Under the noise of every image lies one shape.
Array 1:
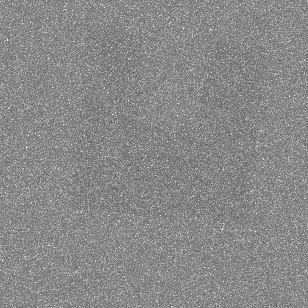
dark square with a notch
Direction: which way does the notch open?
up
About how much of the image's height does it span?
two thirds
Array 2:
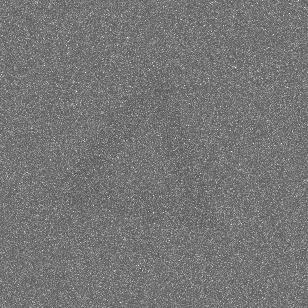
dark triangle frame
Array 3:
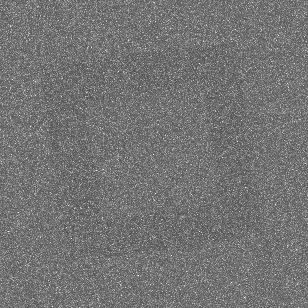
dark square frame
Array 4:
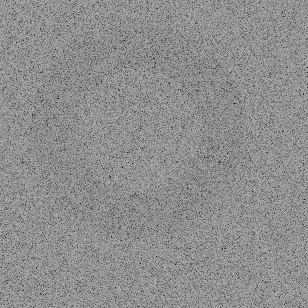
dark ring
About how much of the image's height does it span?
two thirds
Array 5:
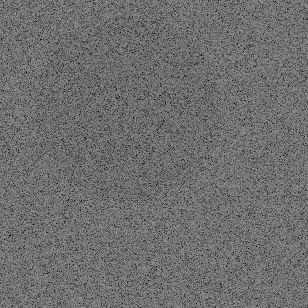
dark disc
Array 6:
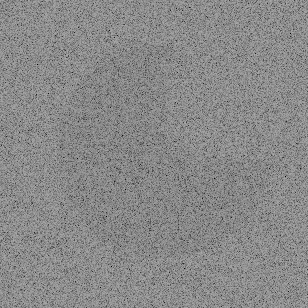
dark disc with a wedge cut out
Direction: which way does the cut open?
up and right
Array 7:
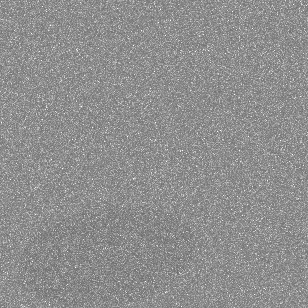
dark ellipse
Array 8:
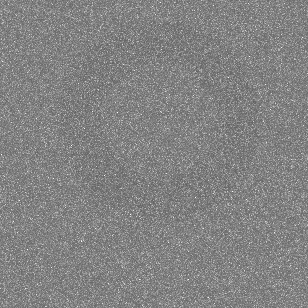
dark ring
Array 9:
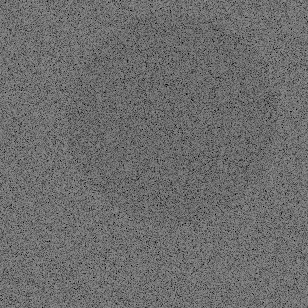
dark disc
